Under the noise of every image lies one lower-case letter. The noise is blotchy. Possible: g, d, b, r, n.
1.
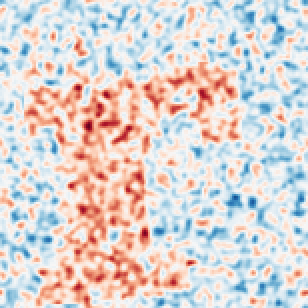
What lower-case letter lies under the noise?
r
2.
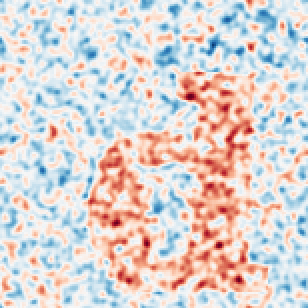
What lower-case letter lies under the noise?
d
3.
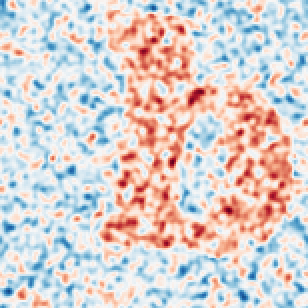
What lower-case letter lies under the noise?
b
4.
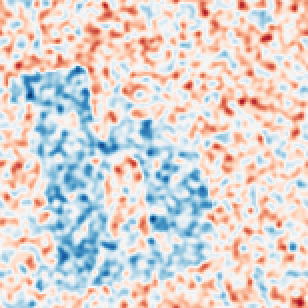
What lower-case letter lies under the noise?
b
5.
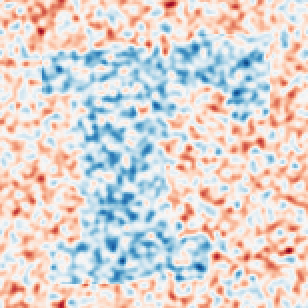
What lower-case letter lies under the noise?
r
